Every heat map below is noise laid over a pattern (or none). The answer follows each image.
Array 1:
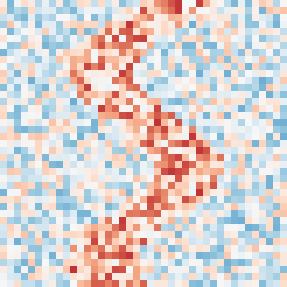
a wavy band
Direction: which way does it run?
top to bottom
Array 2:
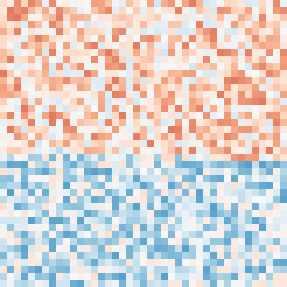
a sharp edge
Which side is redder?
top
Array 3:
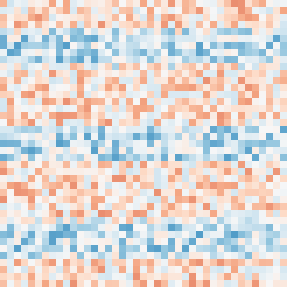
horizontal stripes
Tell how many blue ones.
3
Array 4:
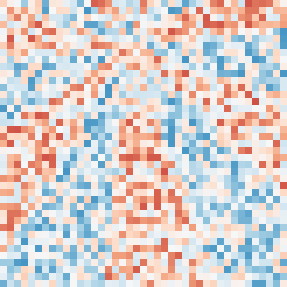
spokes from one point
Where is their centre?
top middle
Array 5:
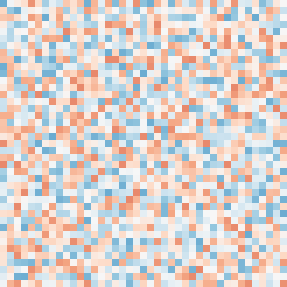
only noise
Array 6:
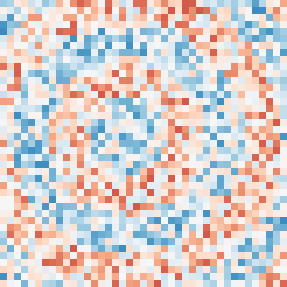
rings round one point
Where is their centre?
centre
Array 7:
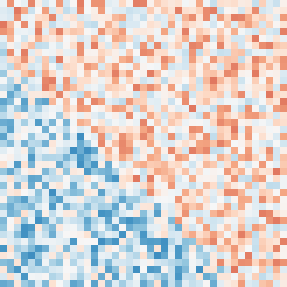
a sharp edge
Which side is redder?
top right
